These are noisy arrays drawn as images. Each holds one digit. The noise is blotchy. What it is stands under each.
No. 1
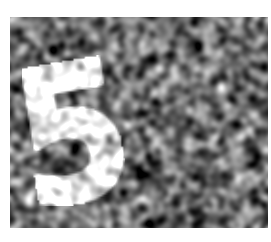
light 5
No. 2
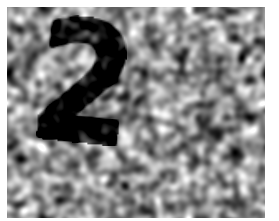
dark 2
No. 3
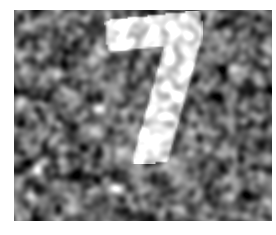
light 7
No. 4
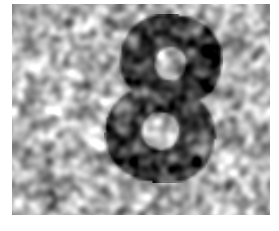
dark 8
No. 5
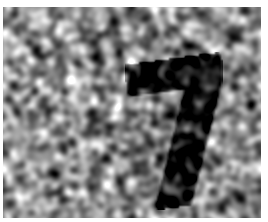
dark 7
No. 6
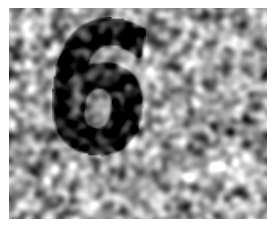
dark 6
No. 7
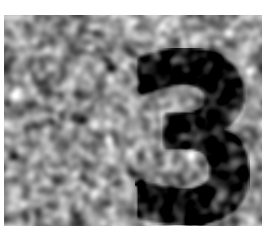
dark 3
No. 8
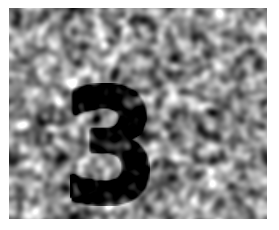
dark 3
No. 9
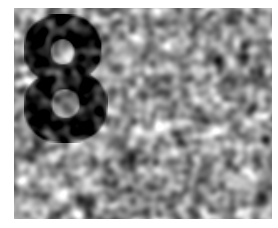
dark 8
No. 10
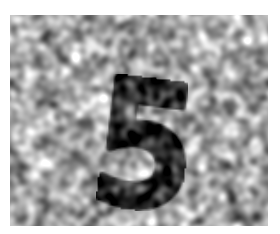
dark 5
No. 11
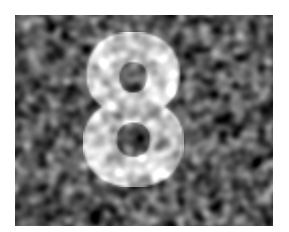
light 8
